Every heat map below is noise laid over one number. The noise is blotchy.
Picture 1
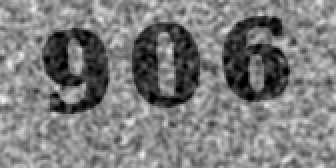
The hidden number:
906
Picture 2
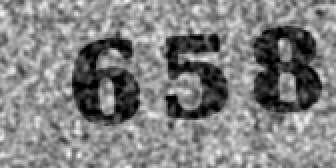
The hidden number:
658
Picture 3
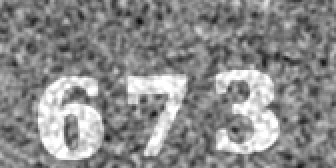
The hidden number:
673
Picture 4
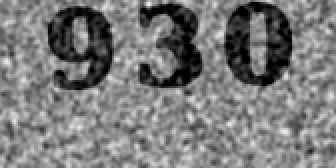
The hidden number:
930
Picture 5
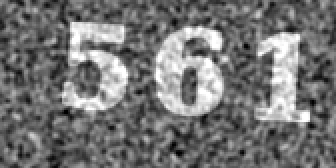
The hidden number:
561
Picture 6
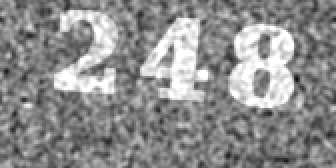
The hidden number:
248
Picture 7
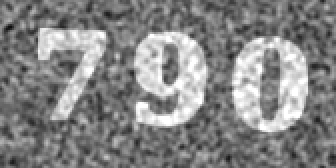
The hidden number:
790
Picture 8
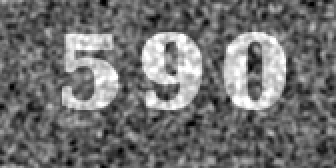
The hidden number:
590
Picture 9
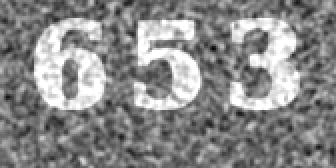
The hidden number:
653
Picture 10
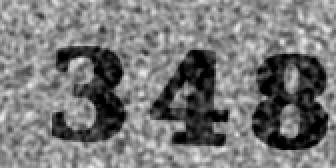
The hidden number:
348
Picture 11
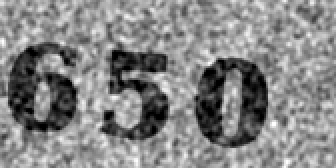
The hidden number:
650
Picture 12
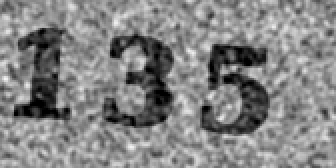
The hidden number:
135
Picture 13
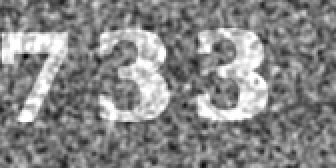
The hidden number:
733
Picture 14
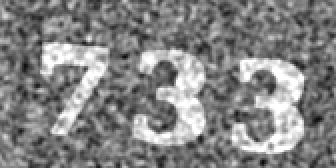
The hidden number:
733
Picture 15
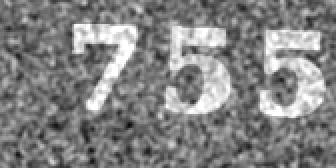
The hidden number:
755
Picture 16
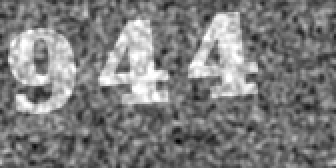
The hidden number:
944
